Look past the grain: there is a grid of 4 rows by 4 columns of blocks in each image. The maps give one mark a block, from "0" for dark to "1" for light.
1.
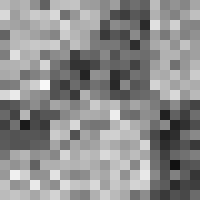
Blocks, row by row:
1 1 0 1
1 0 0 1
0 1 1 0
1 1 1 0
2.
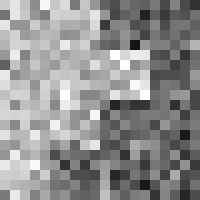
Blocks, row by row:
1 1 0 0
1 1 1 0
1 1 0 0
1 0 0 0
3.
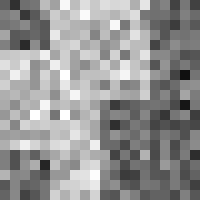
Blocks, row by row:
0 1 1 0
1 1 1 0
1 1 0 0
0 1 0 0
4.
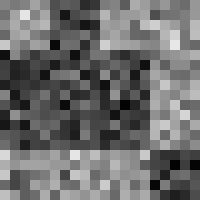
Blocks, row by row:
1 0 1 1
0 0 0 1
0 0 0 1
1 1 1 0
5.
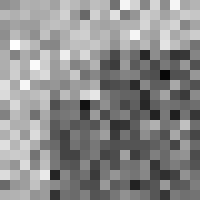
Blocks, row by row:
1 1 1 1
1 1 0 0
1 0 0 0
1 0 0 0
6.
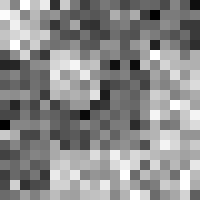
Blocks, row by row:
1 0 0 0
0 1 0 1
0 0 0 1
0 1 1 1
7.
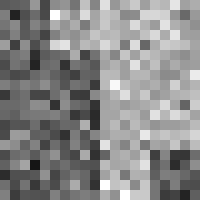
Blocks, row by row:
0 1 1 1
0 0 1 1
0 0 1 1
0 0 1 0
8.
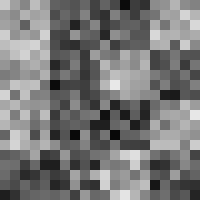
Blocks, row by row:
1 0 0 1
1 0 1 0
1 0 0 1
0 0 1 0
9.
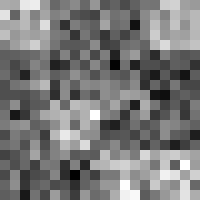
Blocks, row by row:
1 0 0 1
0 0 0 0
0 1 0 0
0 0 1 1
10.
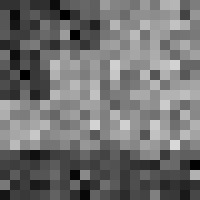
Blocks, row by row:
0 0 1 1
0 1 1 1
1 1 1 1
0 0 0 0
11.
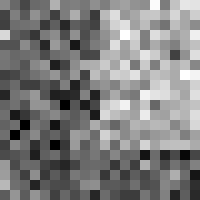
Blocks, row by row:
0 0 1 1
0 0 1 1
0 0 1 1
0 0 0 0
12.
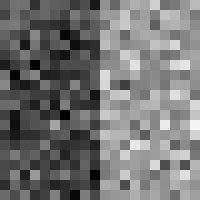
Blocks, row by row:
0 0 1 1
0 0 1 1
0 0 1 1
0 0 1 1
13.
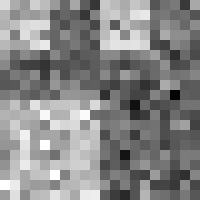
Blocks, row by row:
1 0 1 0
0 0 0 0
1 1 0 0
1 1 0 0
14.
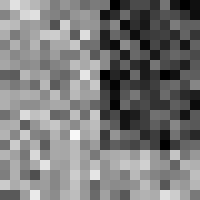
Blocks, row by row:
1 1 0 0
1 1 0 0
1 1 0 0
1 1 1 1
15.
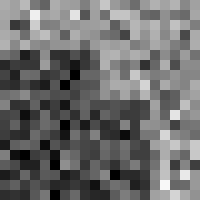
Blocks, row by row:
1 1 1 1
0 0 1 1
0 0 0 1
0 0 0 1
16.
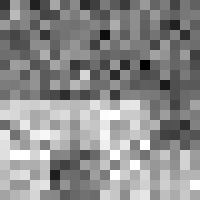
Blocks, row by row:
0 0 0 0
0 0 0 0
1 1 1 0
1 0 1 1
